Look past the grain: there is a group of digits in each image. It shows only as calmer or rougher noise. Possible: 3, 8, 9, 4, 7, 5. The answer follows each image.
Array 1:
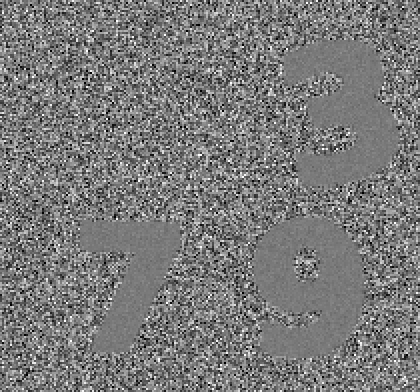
top right: 3; bottom left: 7; bottom right: 9
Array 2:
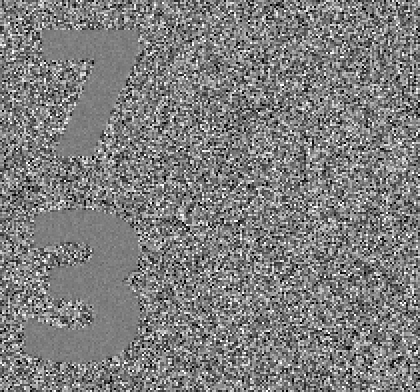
top left: 7; bottom left: 3
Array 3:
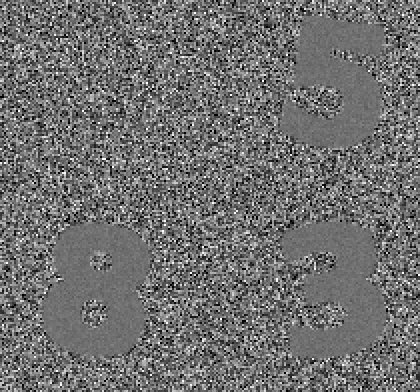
top right: 5; bottom left: 8; bottom right: 3
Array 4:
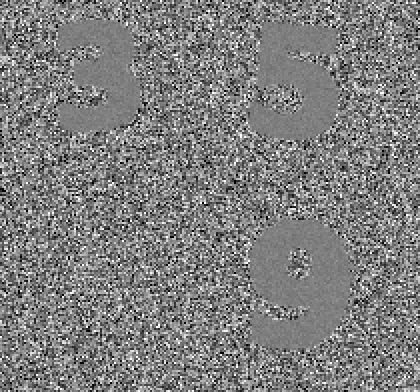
top left: 3; top right: 5; bottom right: 9
